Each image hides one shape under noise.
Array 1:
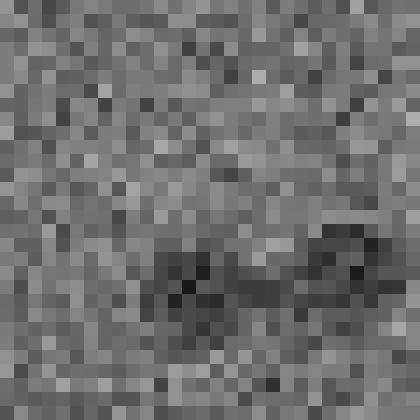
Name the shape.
dumbbell
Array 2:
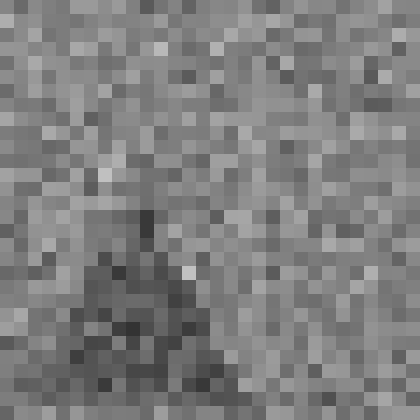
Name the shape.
triangle
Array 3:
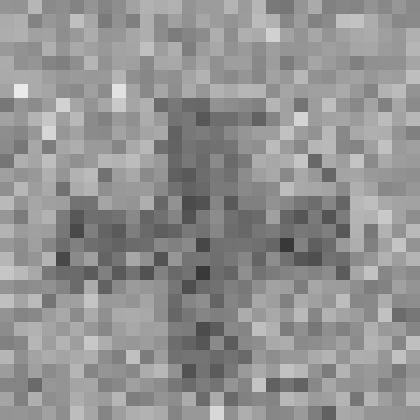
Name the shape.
cross
